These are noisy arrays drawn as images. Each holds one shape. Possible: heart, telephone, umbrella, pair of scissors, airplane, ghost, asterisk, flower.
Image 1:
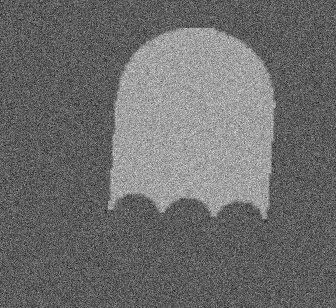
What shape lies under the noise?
ghost
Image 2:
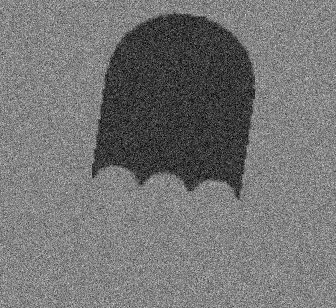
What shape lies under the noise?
ghost
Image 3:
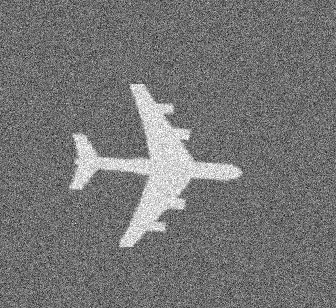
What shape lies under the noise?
airplane
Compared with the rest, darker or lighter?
lighter
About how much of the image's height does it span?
half
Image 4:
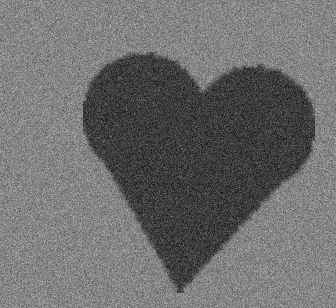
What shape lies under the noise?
heart
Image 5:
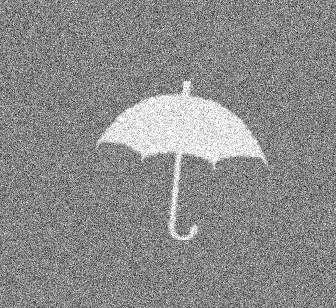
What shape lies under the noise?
umbrella
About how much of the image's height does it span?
half
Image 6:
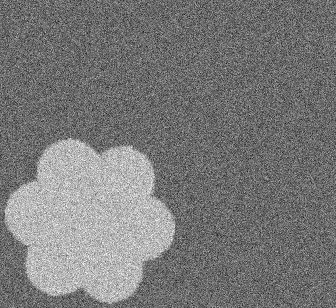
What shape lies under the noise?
flower
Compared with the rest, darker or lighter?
lighter
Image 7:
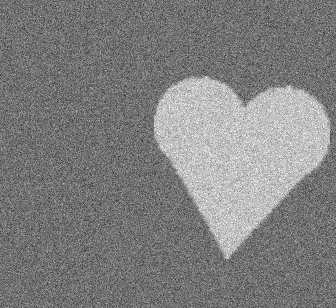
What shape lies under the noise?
heart
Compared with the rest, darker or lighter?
lighter
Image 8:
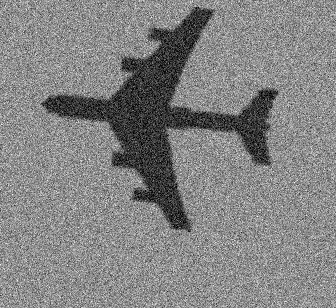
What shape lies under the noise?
airplane
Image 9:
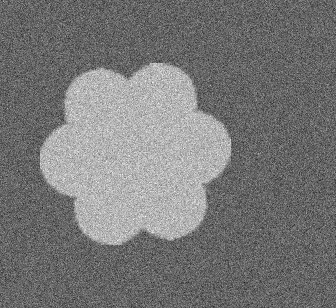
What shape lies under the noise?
flower
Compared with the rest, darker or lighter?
lighter
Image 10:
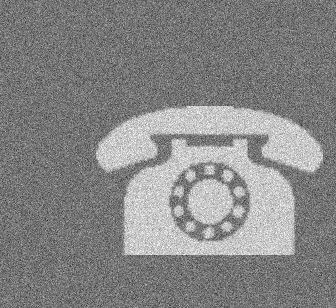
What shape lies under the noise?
telephone
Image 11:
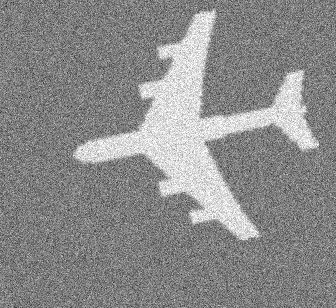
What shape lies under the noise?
airplane
